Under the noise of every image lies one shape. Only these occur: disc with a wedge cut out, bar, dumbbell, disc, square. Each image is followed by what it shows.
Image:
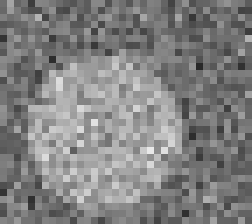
disc
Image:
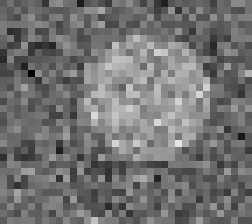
disc
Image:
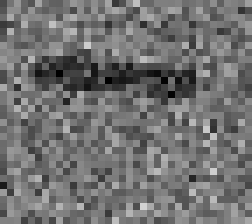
bar
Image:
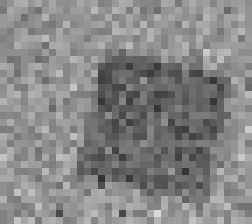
square
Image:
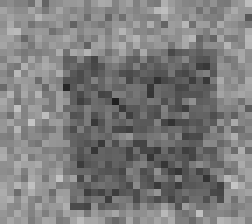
square
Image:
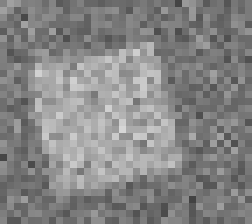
square
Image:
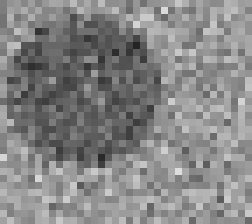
disc
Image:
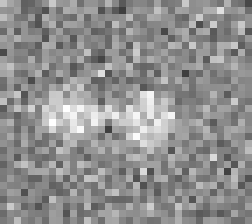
dumbbell
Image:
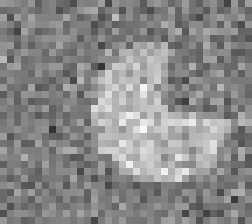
disc with a wedge cut out
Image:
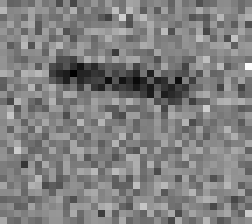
bar
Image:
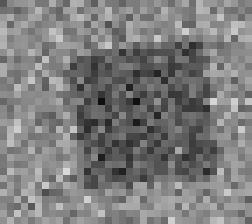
square
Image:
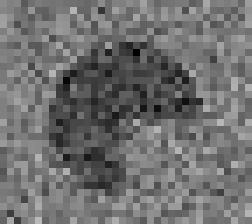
disc with a wedge cut out
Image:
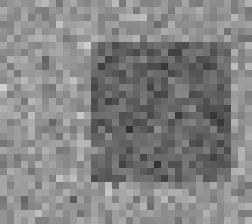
square
